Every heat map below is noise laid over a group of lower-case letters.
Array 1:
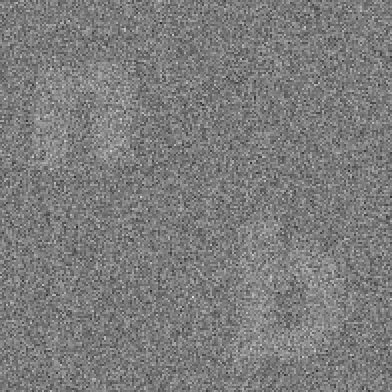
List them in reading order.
top left: light n; bottom right: light b
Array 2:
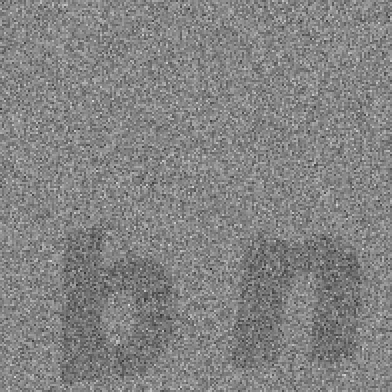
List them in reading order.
bottom left: dark b; bottom right: dark n
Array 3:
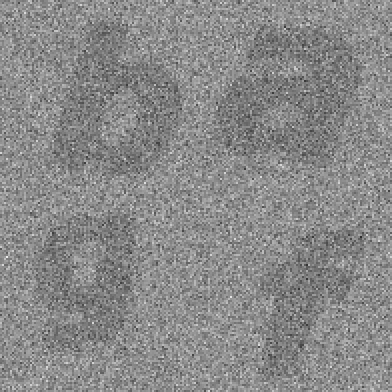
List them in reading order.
top left: dark b; top right: dark a; bottom left: dark g; bottom right: dark f
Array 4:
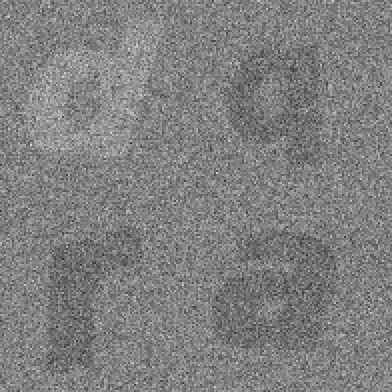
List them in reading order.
top left: light d; top right: dark q; bottom left: dark r; bottom right: dark a
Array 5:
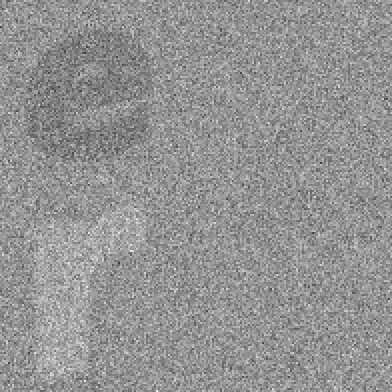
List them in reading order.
top left: dark e; bottom left: light r
